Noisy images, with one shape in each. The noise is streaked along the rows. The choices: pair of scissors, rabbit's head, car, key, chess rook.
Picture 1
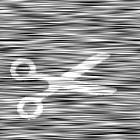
pair of scissors
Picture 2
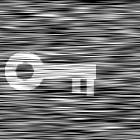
key
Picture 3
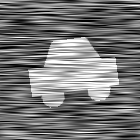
car
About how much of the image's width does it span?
two thirds
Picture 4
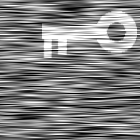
key
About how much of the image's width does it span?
two thirds
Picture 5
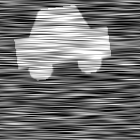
car
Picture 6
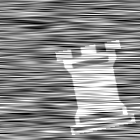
chess rook
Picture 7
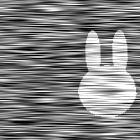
rabbit's head
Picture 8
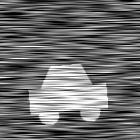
car
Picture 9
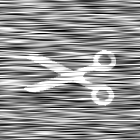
pair of scissors
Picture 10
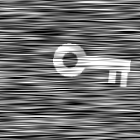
key
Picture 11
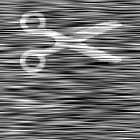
pair of scissors
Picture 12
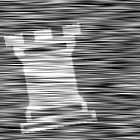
chess rook
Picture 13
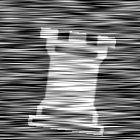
chess rook
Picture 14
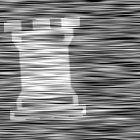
chess rook
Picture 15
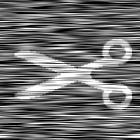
pair of scissors
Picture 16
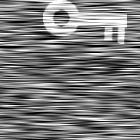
key
